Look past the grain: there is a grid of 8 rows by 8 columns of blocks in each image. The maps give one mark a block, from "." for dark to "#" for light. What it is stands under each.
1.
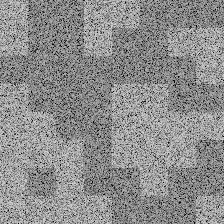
#..##...
#..#..##
.......#
#...##..
##..####
###.###.
#.#..#..
####...#
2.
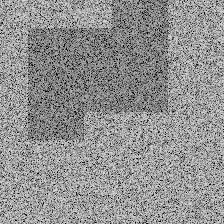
####..##
#.....##
#.....##
#.....##
#..#####
########
########
########
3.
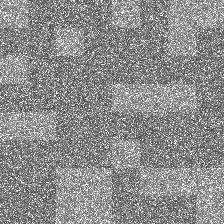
#...#.##
..#...#.
#.......
....###.
##......
....#...
..##.###
..##...#
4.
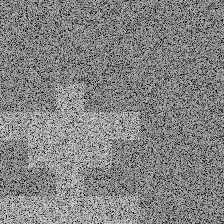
........
........
........
..#.....
#####...
.###....
..#.....
#####...
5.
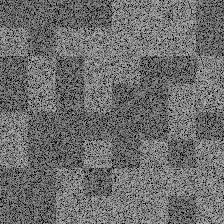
....###.
#.#####.
.#.##..#
.#.#..##
#.....#.
#..#.#.#
..#.####
..####.#
